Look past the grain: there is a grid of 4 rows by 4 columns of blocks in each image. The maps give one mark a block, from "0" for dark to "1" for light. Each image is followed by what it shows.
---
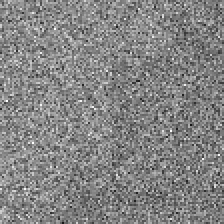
1 1 1 0
1 1 0 0
1 1 0 0
1 0 0 0
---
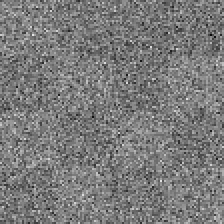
1 0 0 0
0 1 0 1
1 0 1 0
0 1 0 1
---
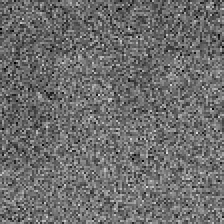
0 0 0 0
0 1 0 1
0 1 1 1
1 1 1 1
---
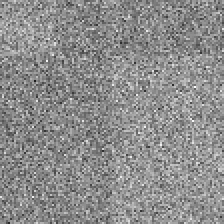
1 0 0 0
0 0 1 1
0 0 1 1
0 0 1 1
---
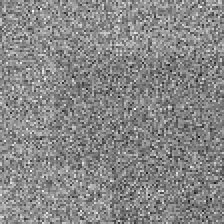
1 1 1 1
1 0 0 0
1 0 0 0
1 1 0 0
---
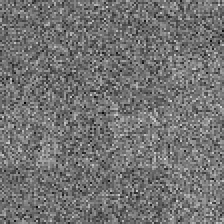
0 0 0 0
0 0 0 1
1 0 1 1
0 0 0 1
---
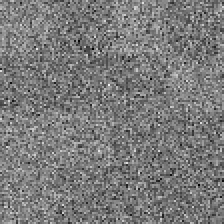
1 0 1 0
0 0 0 1
1 1 0 0
1 0 0 0
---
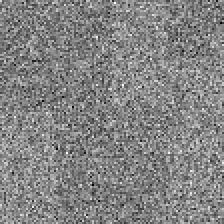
0 0 1 0
0 0 1 1
1 0 0 1
1 0 0 1
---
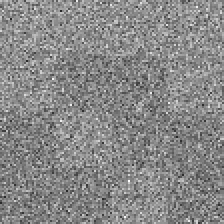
1 1 1 1
1 0 0 1
0 1 0 0
0 0 1 0
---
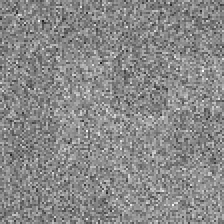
0 0 0 0
0 1 0 1
0 1 1 0
0 0 1 1
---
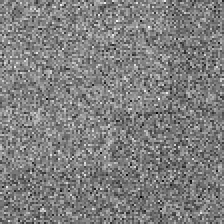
1 1 1 0
1 1 1 0
1 1 0 0
0 0 0 0
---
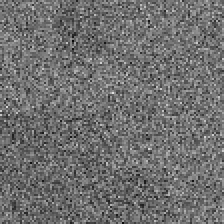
1 0 1 1
1 1 1 1
0 0 1 1
0 0 0 1
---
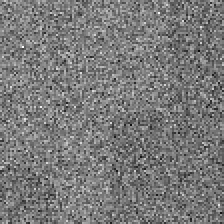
1 1 1 0
1 1 1 0
1 1 0 0
0 1 0 0
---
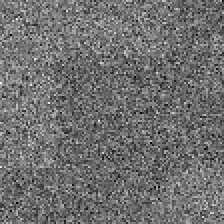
1 1 1 0
1 0 0 0
1 0 0 0
0 0 0 1
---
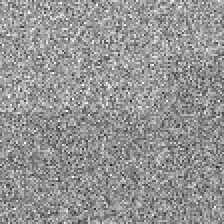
1 1 1 1
1 1 1 0
0 0 0 0
0 0 0 0
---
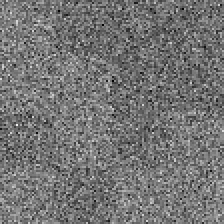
1 0 0 0
1 1 0 0
0 1 0 1
1 0 1 1
